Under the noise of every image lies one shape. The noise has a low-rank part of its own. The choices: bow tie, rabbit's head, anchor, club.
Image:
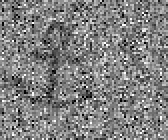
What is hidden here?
dark anchor
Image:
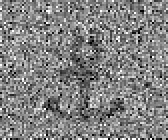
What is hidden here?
dark anchor
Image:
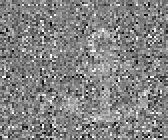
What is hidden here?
light anchor
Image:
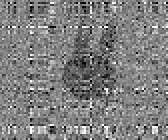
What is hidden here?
dark rabbit's head
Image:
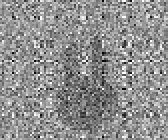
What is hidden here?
dark rabbit's head
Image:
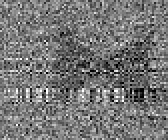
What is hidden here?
dark bow tie
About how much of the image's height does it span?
two thirds
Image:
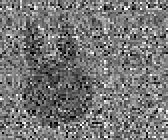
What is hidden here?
dark rabbit's head
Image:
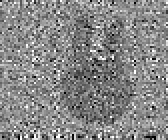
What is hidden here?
dark rabbit's head
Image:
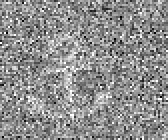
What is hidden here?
light anchor
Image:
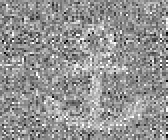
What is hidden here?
light anchor
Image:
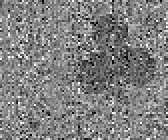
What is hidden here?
dark club
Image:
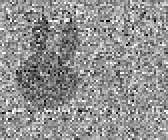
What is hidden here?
dark rabbit's head
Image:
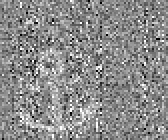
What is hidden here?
light anchor
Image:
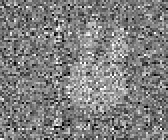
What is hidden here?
light rabbit's head
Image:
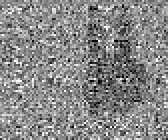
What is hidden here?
dark rabbit's head
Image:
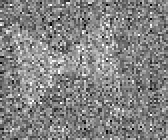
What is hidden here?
light bow tie
